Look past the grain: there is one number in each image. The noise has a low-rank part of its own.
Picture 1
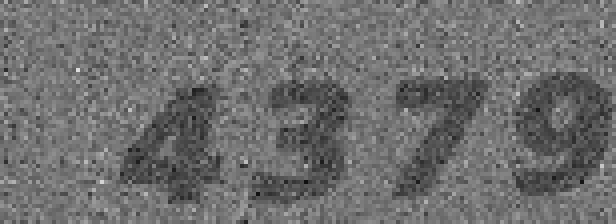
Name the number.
4379
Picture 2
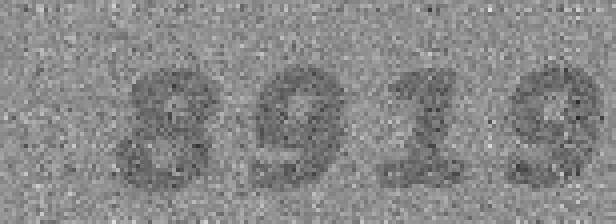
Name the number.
8919
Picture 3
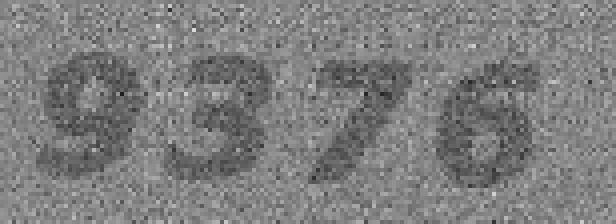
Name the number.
9376
